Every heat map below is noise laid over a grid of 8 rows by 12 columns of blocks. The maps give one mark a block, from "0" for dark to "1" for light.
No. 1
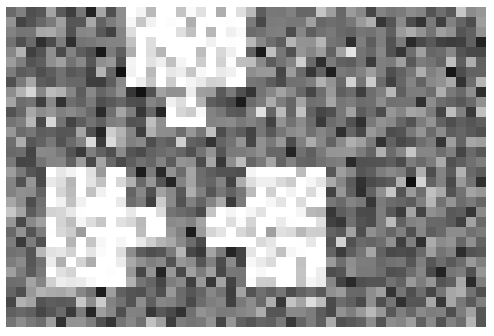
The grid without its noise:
000111000000
000111000000
000010000000
000000000000
011000110000
011101110000
011000110000
000000000000
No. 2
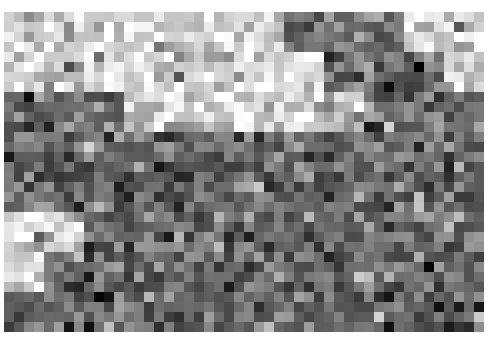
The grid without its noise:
111111100011
111111110001
000111111000
000000000000
000000000000
110000000000
100000000000
000000000000
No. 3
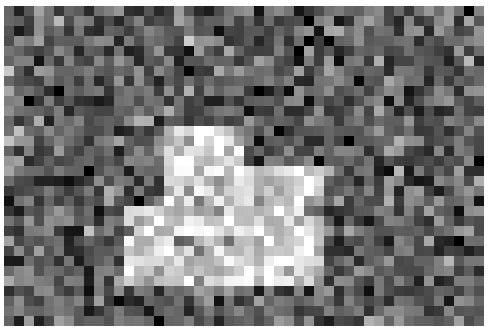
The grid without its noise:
000000000000
000000000000
000000000000
000011000000
000011110000
000111110000
000111110000
000000000000
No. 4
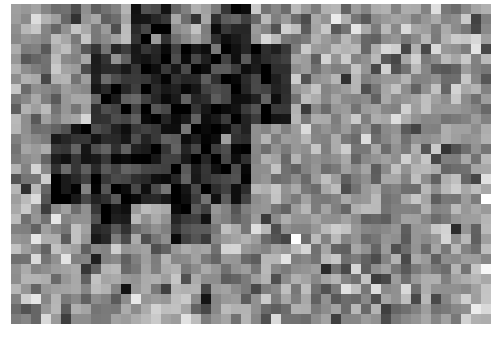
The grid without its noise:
111010111111
110000011111
110000011111
100000111111
100000111111
110101111111
111111111111
111111111111
